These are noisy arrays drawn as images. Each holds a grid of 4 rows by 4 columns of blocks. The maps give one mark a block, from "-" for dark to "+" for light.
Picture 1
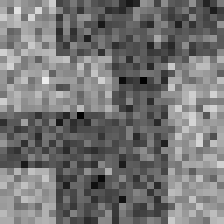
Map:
+ - - -
+ + - +
- - - +
+ - - +
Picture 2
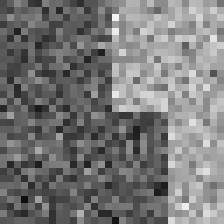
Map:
- - + +
- - + +
- - - +
- - - +
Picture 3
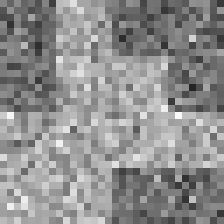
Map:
- + - -
- + + -
+ + + +
+ + - -
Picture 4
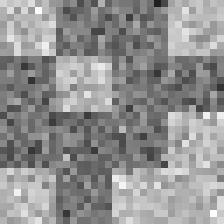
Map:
+ - - +
- + - -
- - - +
+ - + +
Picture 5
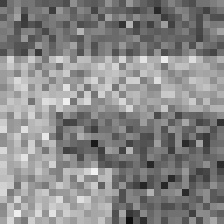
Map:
- - - -
+ + + +
+ - - -
+ + - -
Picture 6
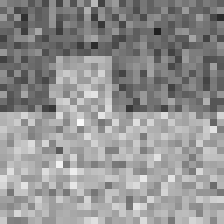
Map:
- - - -
- + - -
+ + + +
+ + + +
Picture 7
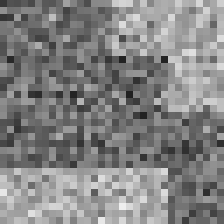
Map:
- - + +
- - - +
- - - -
+ + + -
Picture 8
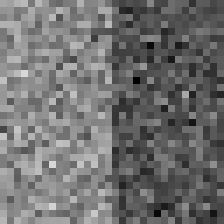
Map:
+ + - -
+ + - -
+ + - -
+ + - -
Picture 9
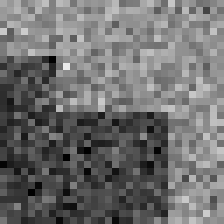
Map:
+ + + +
- + + +
- - - +
- - - +
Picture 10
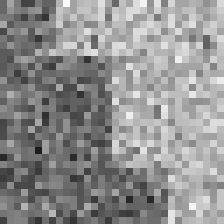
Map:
- + + +
- - + +
- - + +
- - - +
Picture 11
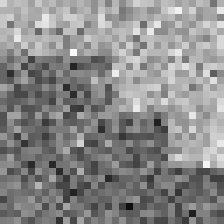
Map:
+ + + +
- - + +
- - - +
- - - -
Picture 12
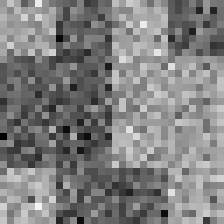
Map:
+ - + -
- - + +
- - + +
+ - - +
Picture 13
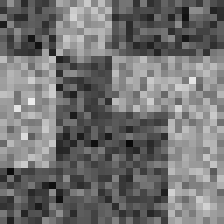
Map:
- + - -
+ - + +
+ - - +
- - - +
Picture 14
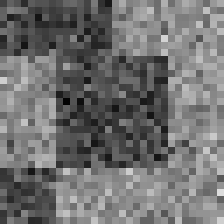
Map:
- - + +
+ - - +
+ - - +
- + + +
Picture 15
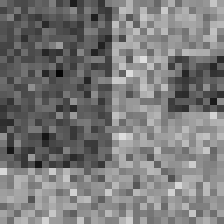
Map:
- - + +
- - + -
- - + +
+ + + +
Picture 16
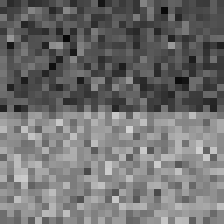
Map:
- - - -
- - - -
+ + + +
+ + + +
